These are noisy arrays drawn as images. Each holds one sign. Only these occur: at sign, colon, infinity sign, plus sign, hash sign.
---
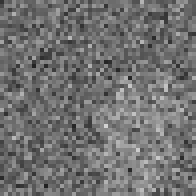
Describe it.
light hash sign
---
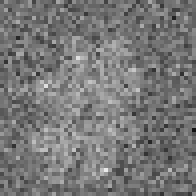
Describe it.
light hash sign
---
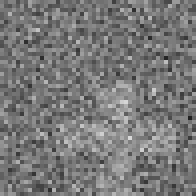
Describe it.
light plus sign
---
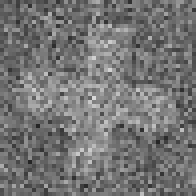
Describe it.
light plus sign
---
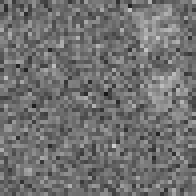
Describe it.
light colon
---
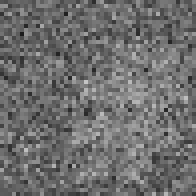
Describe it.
light hash sign
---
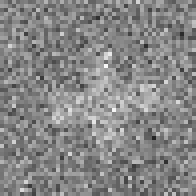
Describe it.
light plus sign
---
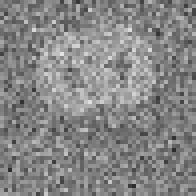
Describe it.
light infinity sign
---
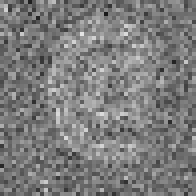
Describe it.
light at sign
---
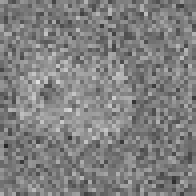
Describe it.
light infinity sign
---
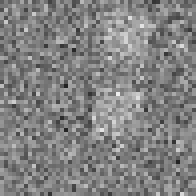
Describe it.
light colon
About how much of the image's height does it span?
two thirds
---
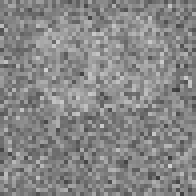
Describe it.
light infinity sign
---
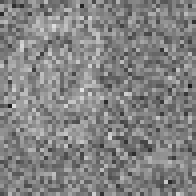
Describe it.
light at sign
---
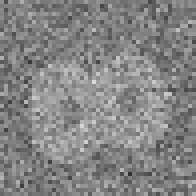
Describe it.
light infinity sign
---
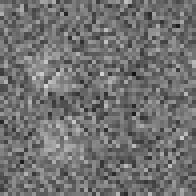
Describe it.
light colon
